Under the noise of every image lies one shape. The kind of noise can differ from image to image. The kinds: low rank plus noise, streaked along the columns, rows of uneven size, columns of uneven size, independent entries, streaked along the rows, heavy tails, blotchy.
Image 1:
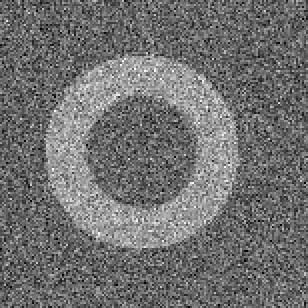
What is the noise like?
independent entries
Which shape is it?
ring
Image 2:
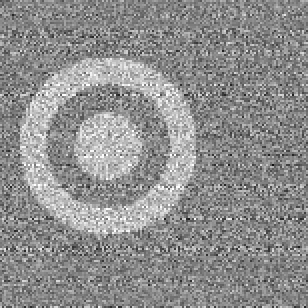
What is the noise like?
rows of uneven size
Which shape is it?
bullseye
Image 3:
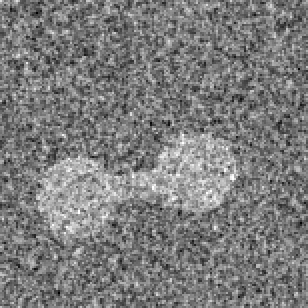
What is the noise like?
blotchy
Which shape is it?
dumbbell
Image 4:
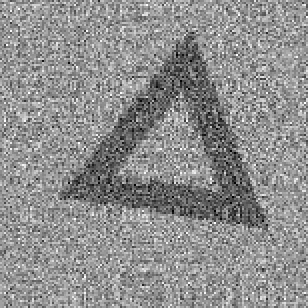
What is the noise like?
low rank plus noise
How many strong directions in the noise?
three or four
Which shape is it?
triangle frame
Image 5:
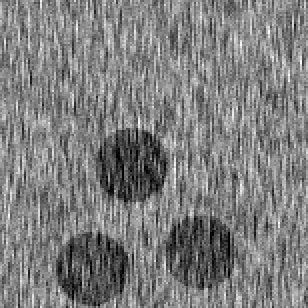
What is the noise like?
streaked along the columns
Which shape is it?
three dots
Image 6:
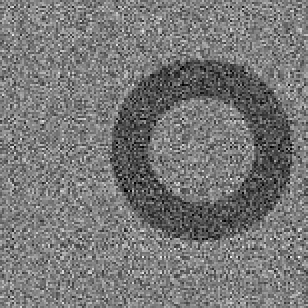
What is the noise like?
low rank plus noise
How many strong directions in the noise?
two
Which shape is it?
ring
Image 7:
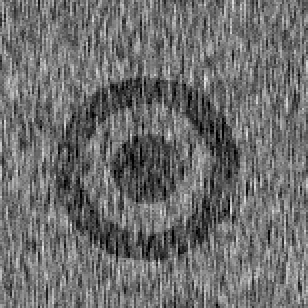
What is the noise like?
streaked along the columns
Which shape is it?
bullseye
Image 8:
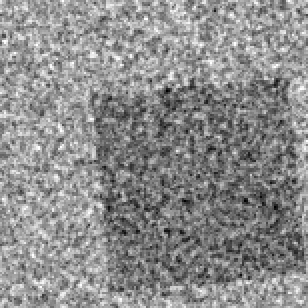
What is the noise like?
blotchy
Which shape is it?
square
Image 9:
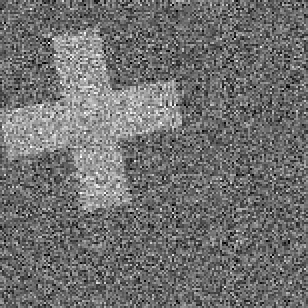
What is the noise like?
low rank plus noise
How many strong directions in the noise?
five to eight
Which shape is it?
cross
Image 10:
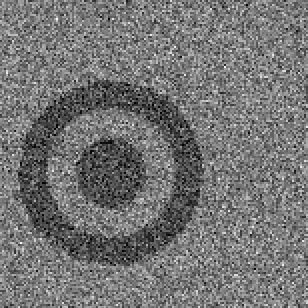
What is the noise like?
independent entries
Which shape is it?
bullseye
